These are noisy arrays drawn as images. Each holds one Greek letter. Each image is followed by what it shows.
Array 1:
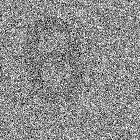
dark theta
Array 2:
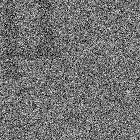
dark mu
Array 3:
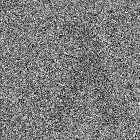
dark lambda
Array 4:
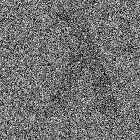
dark lambda
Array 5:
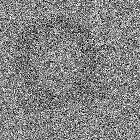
dark omega
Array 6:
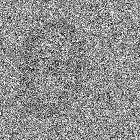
dark theta
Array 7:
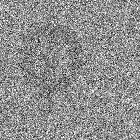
dark phi
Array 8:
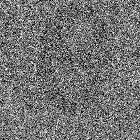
dark theta
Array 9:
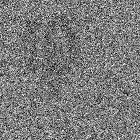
dark phi
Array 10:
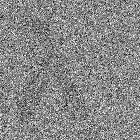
dark lambda
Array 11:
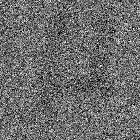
dark mu
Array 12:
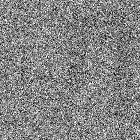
dark eta
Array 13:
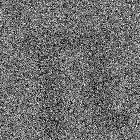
dark pi
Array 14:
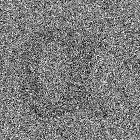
dark alpha
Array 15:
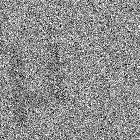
dark mu
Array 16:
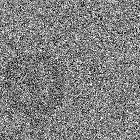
dark phi
